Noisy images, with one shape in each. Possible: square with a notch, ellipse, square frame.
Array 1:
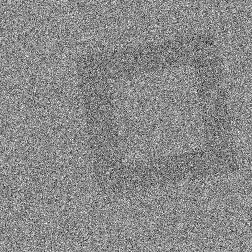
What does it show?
dark square frame
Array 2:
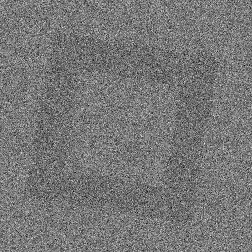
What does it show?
dark square frame
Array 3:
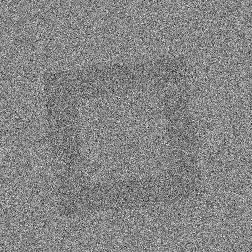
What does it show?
dark square frame
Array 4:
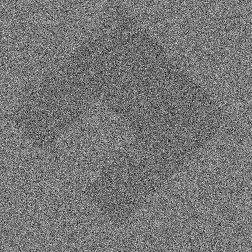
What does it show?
dark square with a notch
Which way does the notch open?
down and left
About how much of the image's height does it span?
nearly all
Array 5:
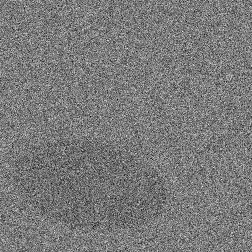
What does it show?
dark ellipse
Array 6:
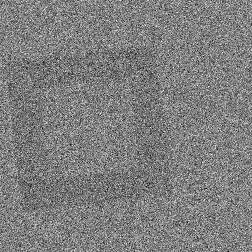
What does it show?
dark square frame
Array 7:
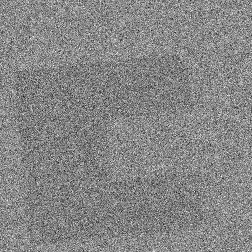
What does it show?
dark square with a notch
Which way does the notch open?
right
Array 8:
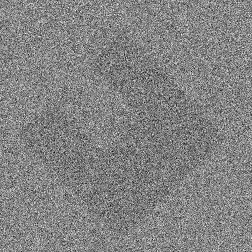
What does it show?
dark square with a notch
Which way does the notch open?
up and left
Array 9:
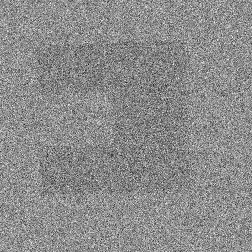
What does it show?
dark square with a notch
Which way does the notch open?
left
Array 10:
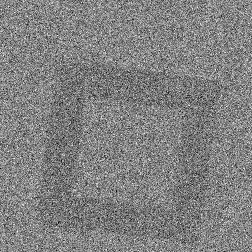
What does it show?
dark square frame
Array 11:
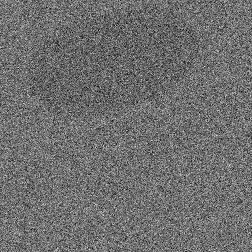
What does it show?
dark ellipse
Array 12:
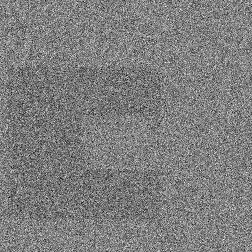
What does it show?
dark square with a notch
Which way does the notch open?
right
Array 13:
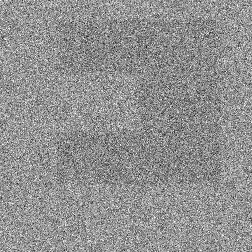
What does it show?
dark square with a notch
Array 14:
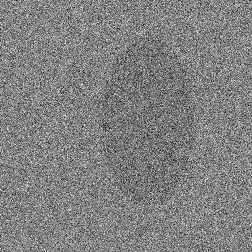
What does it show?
dark ellipse
